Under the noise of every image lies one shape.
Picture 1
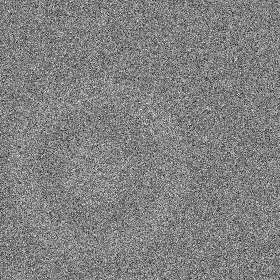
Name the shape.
bullseye
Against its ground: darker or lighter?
lighter
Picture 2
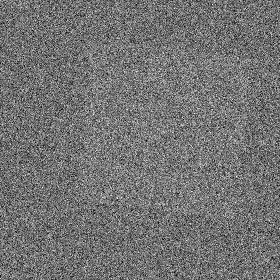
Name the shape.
square
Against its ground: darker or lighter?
lighter
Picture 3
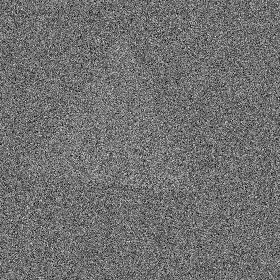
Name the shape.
triangle
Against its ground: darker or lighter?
lighter
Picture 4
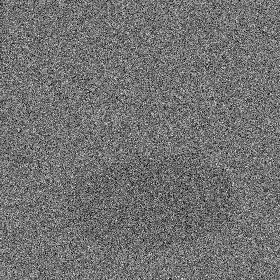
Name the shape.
ellipse
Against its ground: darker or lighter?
darker
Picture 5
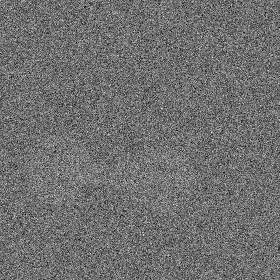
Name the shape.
dumbbell
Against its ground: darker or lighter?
lighter
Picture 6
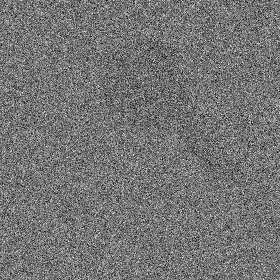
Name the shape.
lollipop
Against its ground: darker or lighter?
darker
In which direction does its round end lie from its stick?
up and left
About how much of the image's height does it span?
half
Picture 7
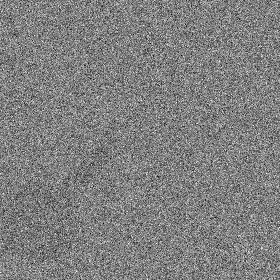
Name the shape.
lollipop
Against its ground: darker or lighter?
darker
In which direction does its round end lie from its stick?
down and left
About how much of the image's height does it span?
half
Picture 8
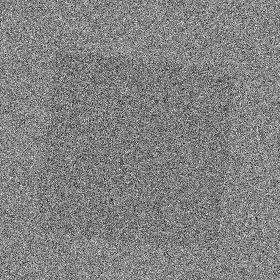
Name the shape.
square
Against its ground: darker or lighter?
darker
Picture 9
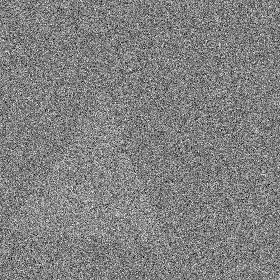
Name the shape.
triangle
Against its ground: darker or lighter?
lighter
